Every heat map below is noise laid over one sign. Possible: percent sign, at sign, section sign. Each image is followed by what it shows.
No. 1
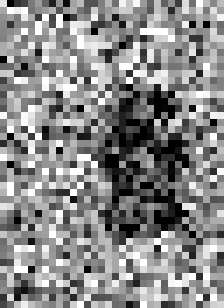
section sign
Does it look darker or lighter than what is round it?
darker
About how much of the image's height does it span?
half
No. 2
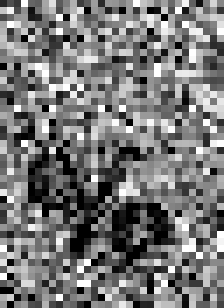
percent sign
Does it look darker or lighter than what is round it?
darker
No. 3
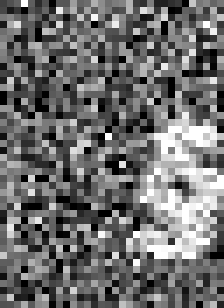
section sign
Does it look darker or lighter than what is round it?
lighter
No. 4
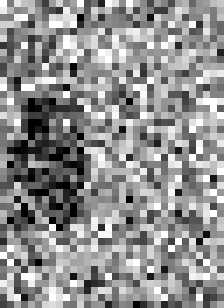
section sign
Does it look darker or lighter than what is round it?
darker
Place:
middle left
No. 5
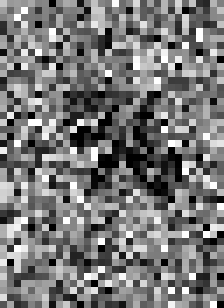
percent sign
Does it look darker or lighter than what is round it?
darker
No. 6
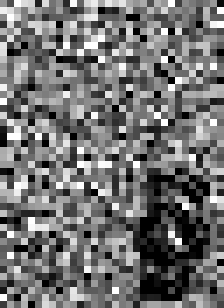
section sign
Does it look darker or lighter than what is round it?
darker
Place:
bottom right
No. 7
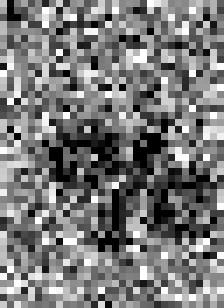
percent sign
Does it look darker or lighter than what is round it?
darker
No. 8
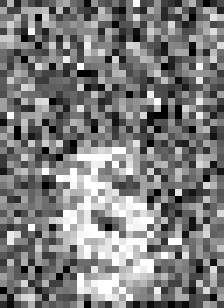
section sign
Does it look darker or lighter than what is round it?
lighter
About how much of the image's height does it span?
half
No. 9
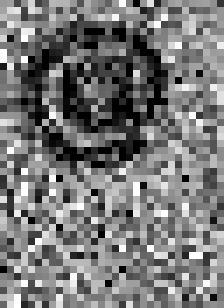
at sign
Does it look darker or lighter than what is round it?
darker
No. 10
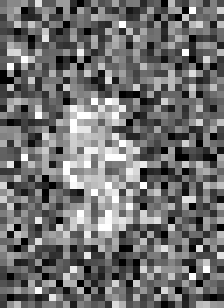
section sign
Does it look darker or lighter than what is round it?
lighter
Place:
centre
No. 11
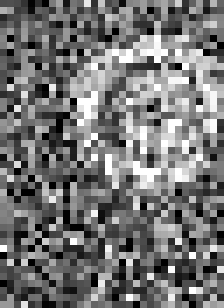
at sign
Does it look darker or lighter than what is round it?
lighter
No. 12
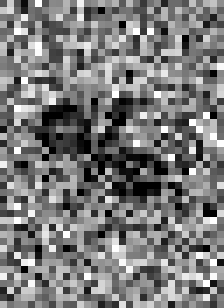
percent sign
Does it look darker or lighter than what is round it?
darker
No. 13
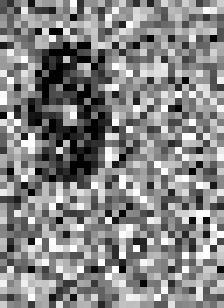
section sign
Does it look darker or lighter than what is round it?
darker
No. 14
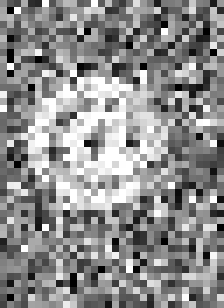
at sign
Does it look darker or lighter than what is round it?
lighter
